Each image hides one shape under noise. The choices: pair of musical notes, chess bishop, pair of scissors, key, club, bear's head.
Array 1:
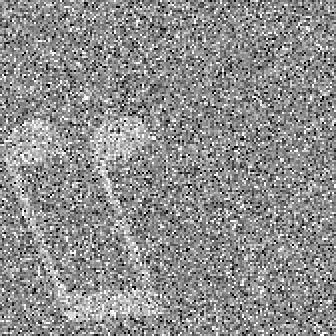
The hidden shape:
pair of musical notes
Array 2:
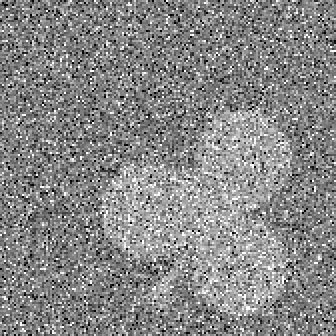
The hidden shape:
club
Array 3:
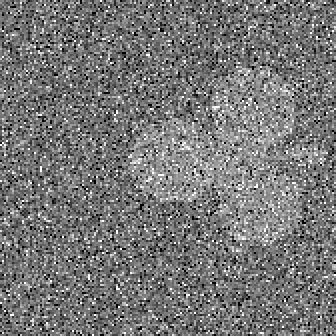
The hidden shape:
club
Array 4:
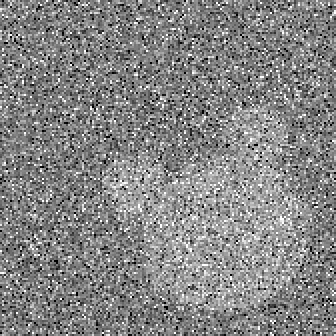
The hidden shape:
bear's head
